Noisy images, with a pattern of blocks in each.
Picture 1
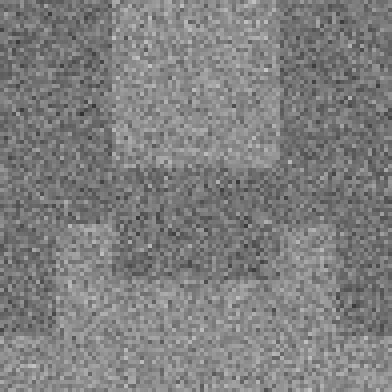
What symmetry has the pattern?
left and right mirror each other
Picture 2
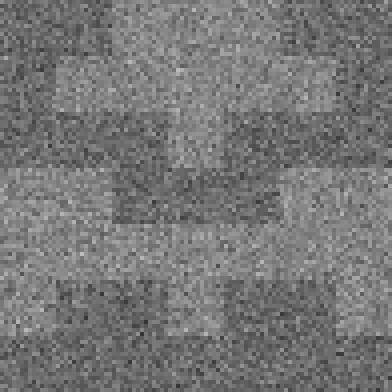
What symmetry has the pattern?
left and right mirror each other
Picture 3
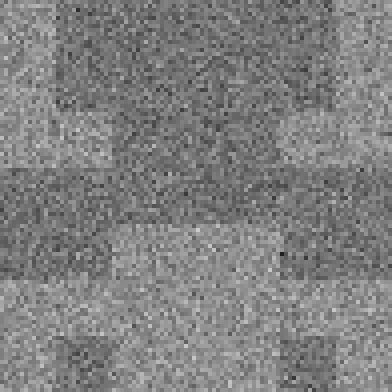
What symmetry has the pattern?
left and right mirror each other
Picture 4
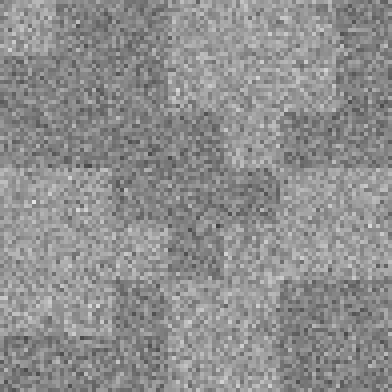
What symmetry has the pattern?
mirrored about the diagonal from the top left
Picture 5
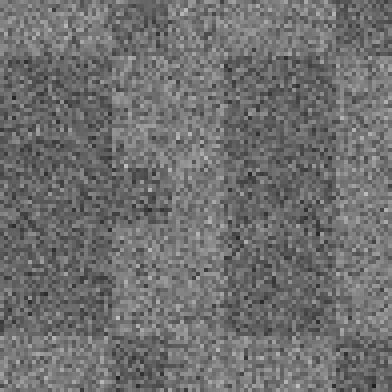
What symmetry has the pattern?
top and bottom mirror each other
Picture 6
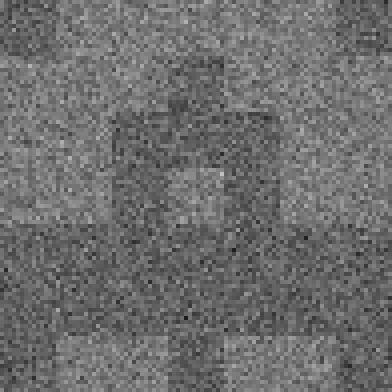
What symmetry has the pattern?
left and right mirror each other
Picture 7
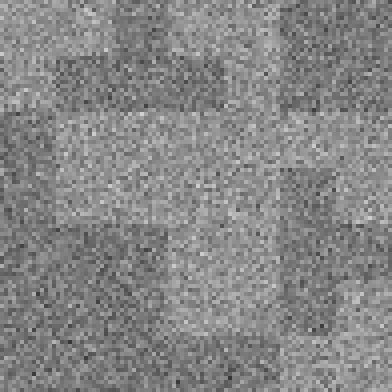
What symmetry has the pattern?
mirrored about the diagonal from the bottom left
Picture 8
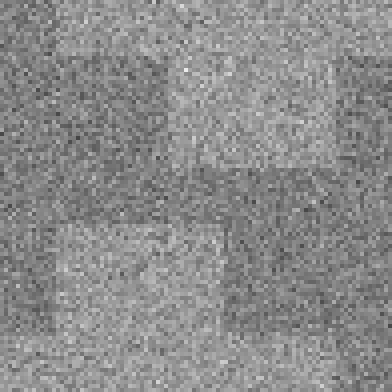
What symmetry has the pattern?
the same after a half turn
